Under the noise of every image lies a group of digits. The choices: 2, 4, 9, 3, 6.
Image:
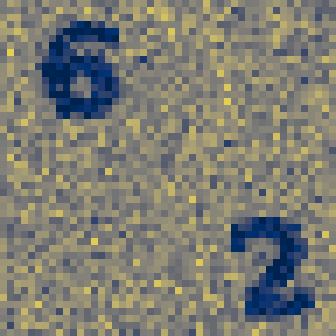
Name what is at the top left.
6
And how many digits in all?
2
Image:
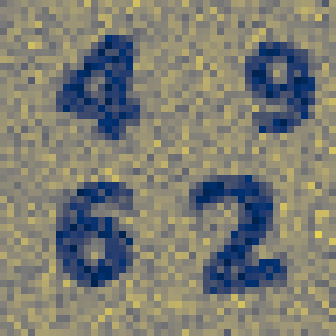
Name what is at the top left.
4
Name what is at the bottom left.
6
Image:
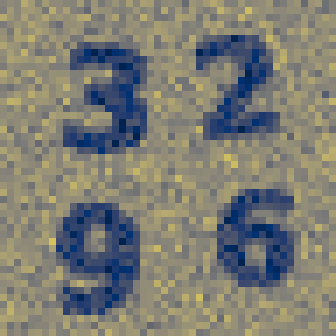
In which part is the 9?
bottom left
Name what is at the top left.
3
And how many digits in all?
4
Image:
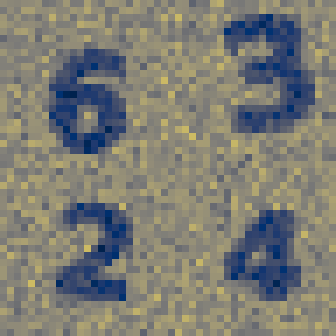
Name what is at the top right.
3
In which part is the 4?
bottom right
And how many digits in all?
4
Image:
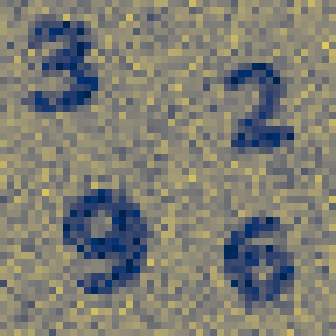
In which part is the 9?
bottom left
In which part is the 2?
top right
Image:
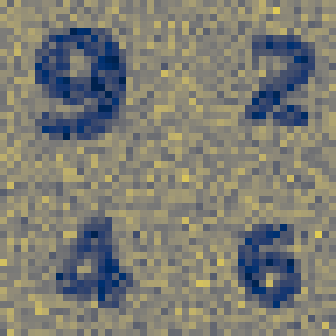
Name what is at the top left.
9
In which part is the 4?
bottom left
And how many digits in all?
4
